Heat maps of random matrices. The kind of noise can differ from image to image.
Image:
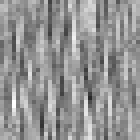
streaked along the columns
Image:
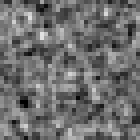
blotchy
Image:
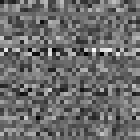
rows of uneven size
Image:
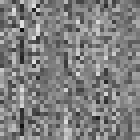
columns of uneven size
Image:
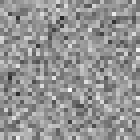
independent entries
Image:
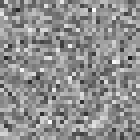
independent entries
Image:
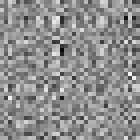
low rank plus noise
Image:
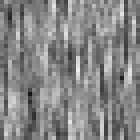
streaked along the columns
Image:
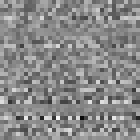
rows of uneven size
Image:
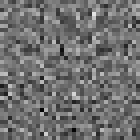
low rank plus noise
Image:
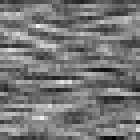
streaked along the rows
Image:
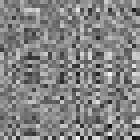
low rank plus noise
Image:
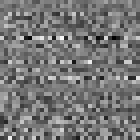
rows of uneven size
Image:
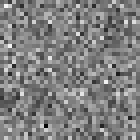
low rank plus noise
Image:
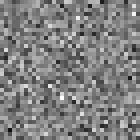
independent entries
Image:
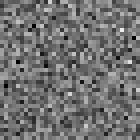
independent entries
